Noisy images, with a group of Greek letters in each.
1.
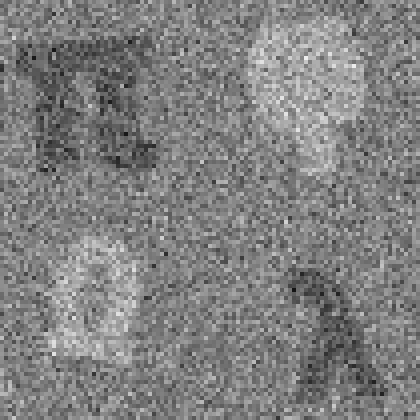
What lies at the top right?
phi
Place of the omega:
bottom left
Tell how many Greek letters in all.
4
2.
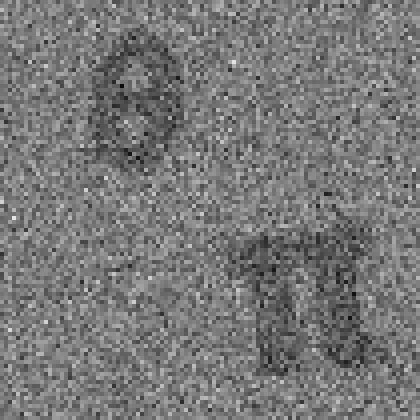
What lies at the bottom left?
nothing
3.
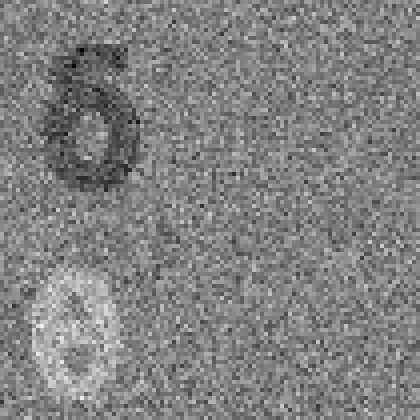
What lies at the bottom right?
nothing
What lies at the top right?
nothing
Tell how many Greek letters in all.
2
